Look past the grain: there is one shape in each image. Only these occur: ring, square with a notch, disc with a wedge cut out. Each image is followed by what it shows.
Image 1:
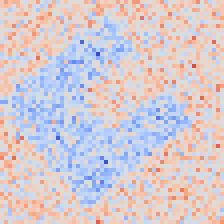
blue square with a notch
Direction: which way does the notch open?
up and right
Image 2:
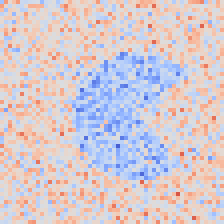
blue disc with a wedge cut out
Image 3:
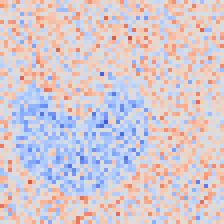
blue disc with a wedge cut out
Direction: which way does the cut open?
up
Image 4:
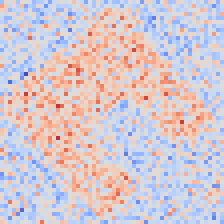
red square with a notch
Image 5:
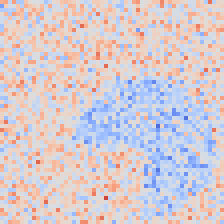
blue disc with a wedge cut out
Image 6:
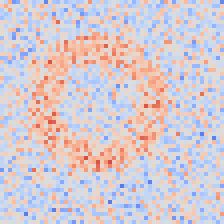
red ring
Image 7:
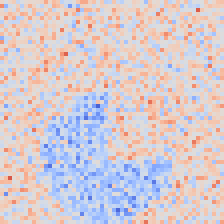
blue disc with a wedge cut out
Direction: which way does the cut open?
up and right
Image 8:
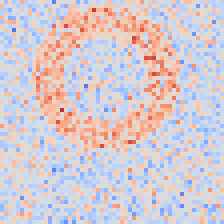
red ring
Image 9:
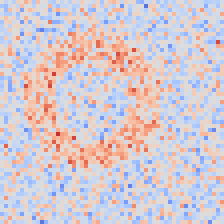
red ring
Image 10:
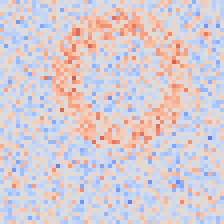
red ring
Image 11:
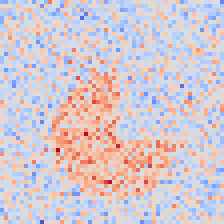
red disc with a wedge cut out
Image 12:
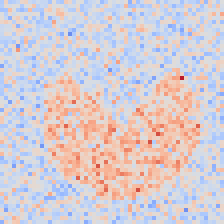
red disc with a wedge cut out
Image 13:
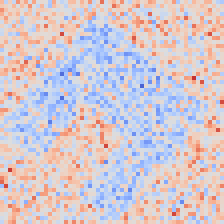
blue square with a notch
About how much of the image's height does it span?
nearly all
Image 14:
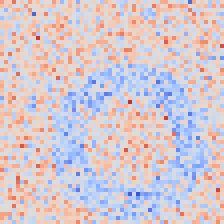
blue ring
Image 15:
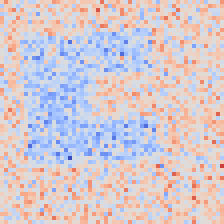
blue square with a notch
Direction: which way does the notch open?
right
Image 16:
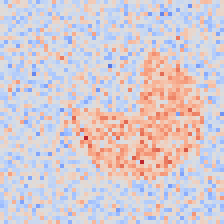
red disc with a wedge cut out
